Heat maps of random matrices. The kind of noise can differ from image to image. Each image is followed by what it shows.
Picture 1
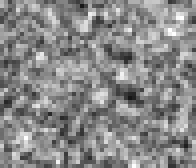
blotchy
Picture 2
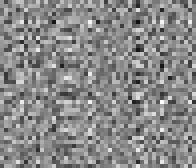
low rank plus noise
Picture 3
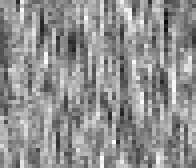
streaked along the columns
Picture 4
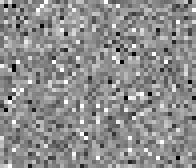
heavy tails
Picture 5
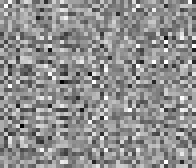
low rank plus noise
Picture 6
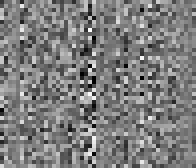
columns of uneven size
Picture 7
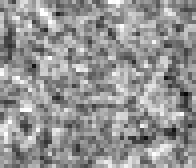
blotchy
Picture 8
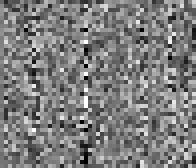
columns of uneven size
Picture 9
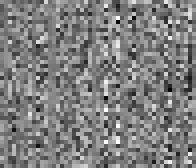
columns of uneven size
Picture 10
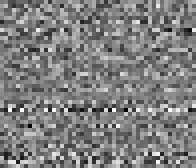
rows of uneven size
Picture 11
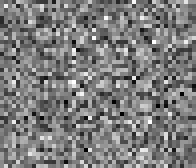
low rank plus noise
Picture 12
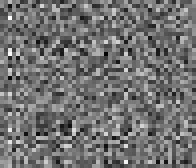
low rank plus noise
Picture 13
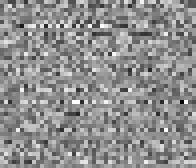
rows of uneven size
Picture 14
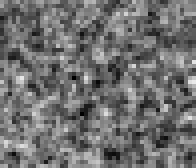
blotchy
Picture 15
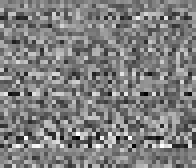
rows of uneven size
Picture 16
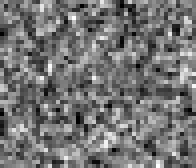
blotchy
